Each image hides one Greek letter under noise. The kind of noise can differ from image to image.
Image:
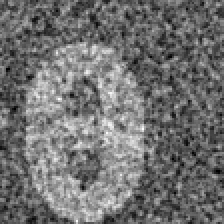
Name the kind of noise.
blotchy
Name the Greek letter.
theta
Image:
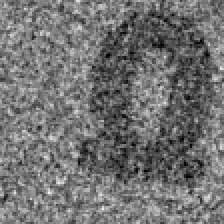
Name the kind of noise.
blotchy
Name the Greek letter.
omega
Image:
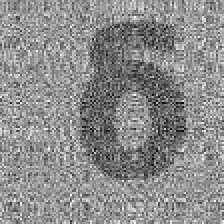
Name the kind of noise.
low rank plus noise
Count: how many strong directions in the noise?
three or four
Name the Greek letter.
delta
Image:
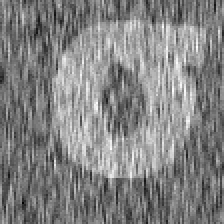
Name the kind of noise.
streaked along the columns
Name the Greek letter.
sigma
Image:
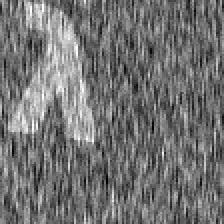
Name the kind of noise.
streaked along the columns
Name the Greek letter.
lambda
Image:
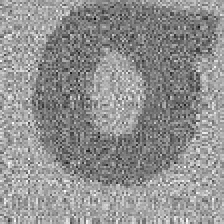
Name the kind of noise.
low rank plus noise
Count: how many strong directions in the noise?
three or four
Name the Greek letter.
sigma
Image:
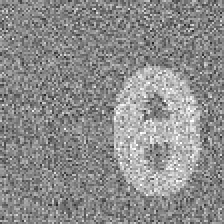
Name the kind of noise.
low rank plus noise
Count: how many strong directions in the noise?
five to eight
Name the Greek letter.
theta
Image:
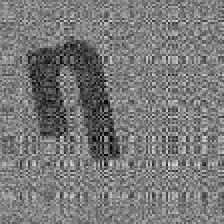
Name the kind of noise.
low rank plus noise
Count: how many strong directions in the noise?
one
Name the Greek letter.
eta
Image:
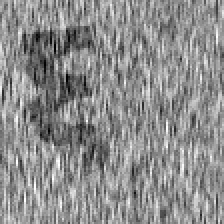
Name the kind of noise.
streaked along the columns
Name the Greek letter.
xi
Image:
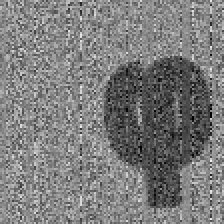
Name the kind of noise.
columns of uneven size
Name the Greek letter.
phi
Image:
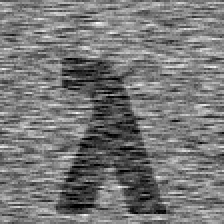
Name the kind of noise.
streaked along the rows
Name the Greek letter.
lambda
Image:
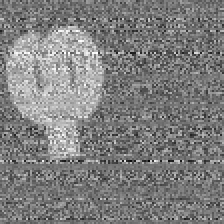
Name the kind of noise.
rows of uneven size
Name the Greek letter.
phi
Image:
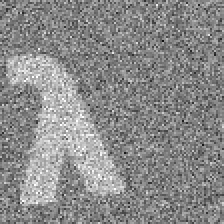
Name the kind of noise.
independent entries
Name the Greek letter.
lambda
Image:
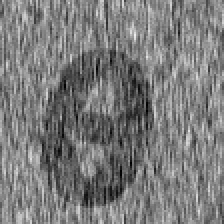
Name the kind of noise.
streaked along the columns
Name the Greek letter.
theta
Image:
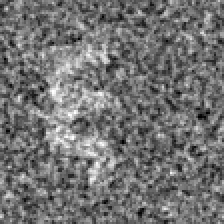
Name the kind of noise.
blotchy
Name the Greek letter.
xi
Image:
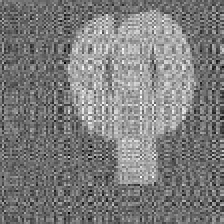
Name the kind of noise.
low rank plus noise
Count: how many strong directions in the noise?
one
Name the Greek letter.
phi
